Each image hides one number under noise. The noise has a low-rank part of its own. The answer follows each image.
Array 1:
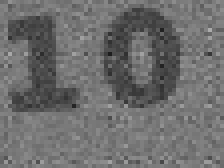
10
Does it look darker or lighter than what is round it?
darker
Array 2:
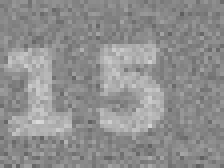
15
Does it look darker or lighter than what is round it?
lighter
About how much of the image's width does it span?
two thirds
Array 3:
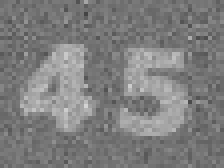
45
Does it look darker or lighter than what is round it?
lighter
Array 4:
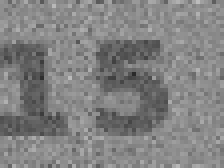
15
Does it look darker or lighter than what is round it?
darker
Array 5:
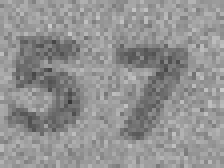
57
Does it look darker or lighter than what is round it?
darker
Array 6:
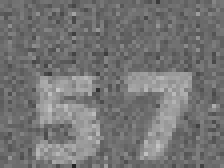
57
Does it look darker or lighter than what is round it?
lighter
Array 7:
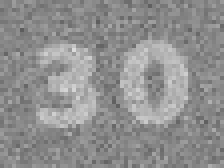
30
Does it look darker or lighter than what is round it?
lighter
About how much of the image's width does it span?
two thirds
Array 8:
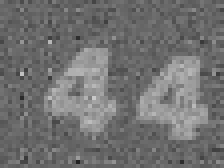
44
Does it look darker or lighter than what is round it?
lighter
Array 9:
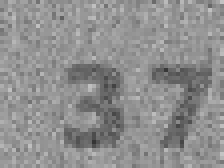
37
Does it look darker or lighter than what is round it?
darker
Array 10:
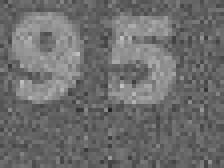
95
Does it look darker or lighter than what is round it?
lighter
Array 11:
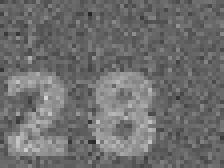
28
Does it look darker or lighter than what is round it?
lighter
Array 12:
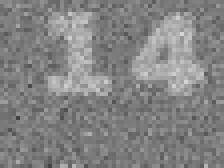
14
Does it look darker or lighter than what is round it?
lighter
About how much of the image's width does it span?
two thirds
